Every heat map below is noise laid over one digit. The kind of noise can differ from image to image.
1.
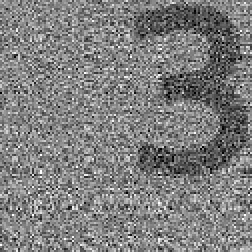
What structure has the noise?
low rank plus noise
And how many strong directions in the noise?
three or four
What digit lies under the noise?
3
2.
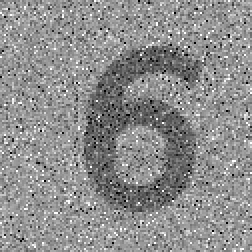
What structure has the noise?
heavy tails
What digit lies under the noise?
6
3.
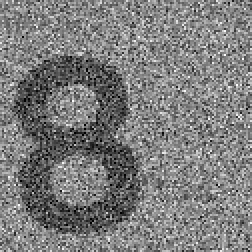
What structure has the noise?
independent entries
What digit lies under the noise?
8
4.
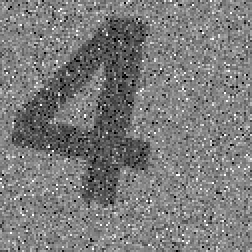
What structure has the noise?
heavy tails
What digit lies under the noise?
4
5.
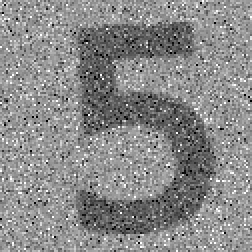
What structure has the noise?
heavy tails
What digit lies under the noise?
5
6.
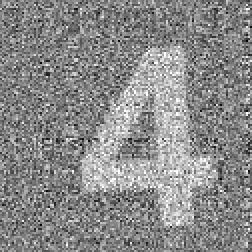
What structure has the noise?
low rank plus noise
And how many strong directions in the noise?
five to eight
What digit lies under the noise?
4
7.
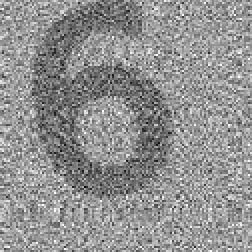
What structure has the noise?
low rank plus noise
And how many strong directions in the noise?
two
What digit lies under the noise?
6
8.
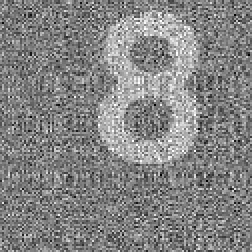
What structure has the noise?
low rank plus noise
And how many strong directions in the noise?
two
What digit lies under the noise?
8
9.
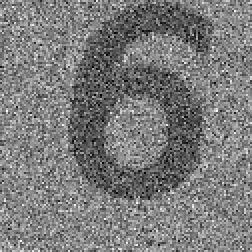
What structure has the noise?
independent entries
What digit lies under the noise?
6
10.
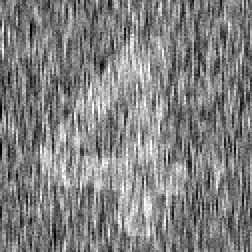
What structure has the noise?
streaked along the columns
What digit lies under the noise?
4
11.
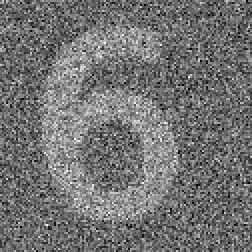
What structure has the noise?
independent entries
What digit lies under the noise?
6
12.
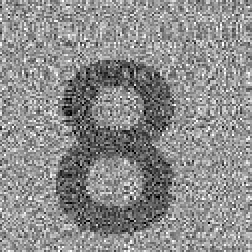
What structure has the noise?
low rank plus noise
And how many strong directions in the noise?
two
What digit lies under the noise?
8
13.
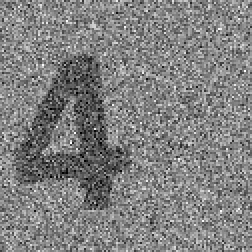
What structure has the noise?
independent entries
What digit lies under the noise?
4
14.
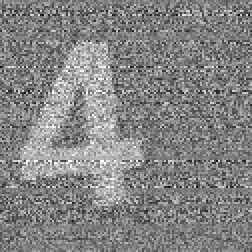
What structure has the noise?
rows of uneven size
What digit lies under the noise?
4
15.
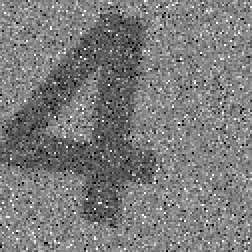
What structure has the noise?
heavy tails
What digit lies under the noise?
4
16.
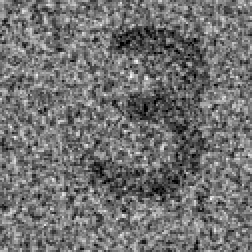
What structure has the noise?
blotchy
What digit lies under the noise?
3
